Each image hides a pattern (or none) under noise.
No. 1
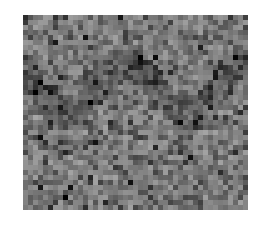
a wavy band
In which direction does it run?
left to right
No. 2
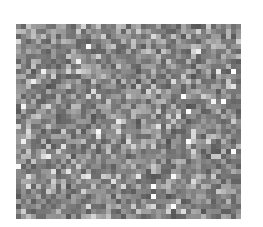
only noise
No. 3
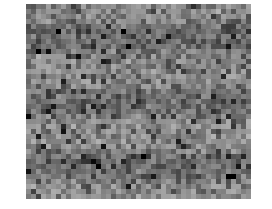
horizontal stripes
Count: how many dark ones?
3
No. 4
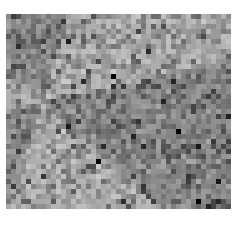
spokes from one point
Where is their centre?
middle left
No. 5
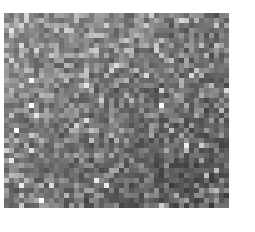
a smooth slope
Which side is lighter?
top left
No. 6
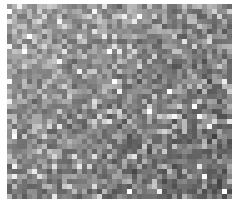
a smooth slope
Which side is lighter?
top left
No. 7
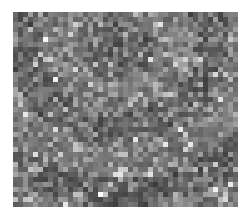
rings round one point
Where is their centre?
top middle
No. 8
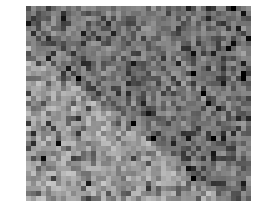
a sharp edge
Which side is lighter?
bottom left
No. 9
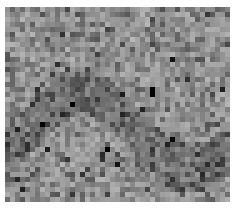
a wavy band
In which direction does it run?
left to right
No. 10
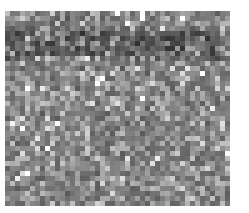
one horizontal stripe
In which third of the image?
top
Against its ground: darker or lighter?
darker
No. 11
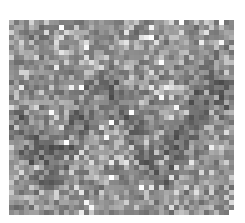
a wavy band
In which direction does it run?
left to right
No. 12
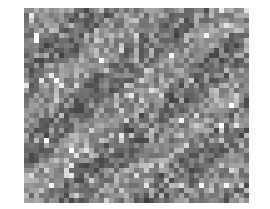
diagonal stripes
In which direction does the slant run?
bottom left to top right
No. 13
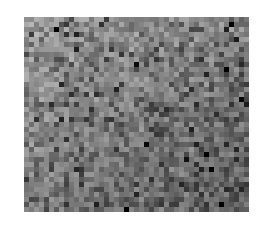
a smooth slope
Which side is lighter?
top left
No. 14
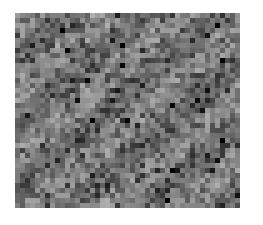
diagonal stripes
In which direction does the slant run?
bottom left to top right
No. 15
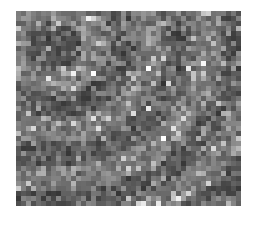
rings round one point
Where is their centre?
top left
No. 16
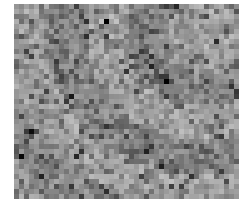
rings round one point
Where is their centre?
top right
